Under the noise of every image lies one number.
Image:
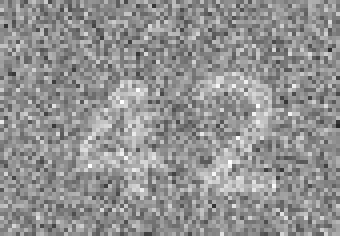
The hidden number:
42
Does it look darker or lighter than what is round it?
lighter
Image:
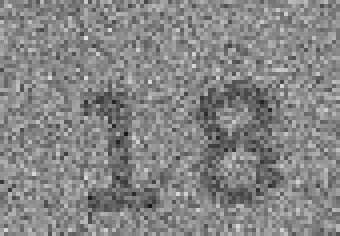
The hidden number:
18
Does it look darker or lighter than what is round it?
darker
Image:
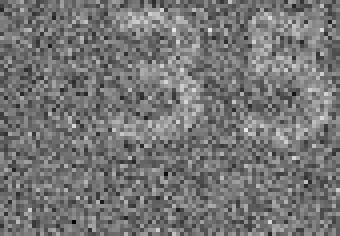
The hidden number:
35
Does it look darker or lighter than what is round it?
lighter
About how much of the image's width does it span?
two thirds
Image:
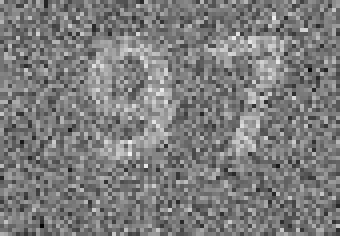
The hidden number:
97
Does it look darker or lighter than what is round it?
lighter
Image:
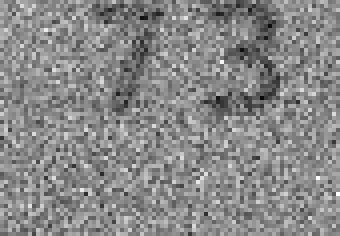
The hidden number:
73
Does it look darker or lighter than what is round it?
darker
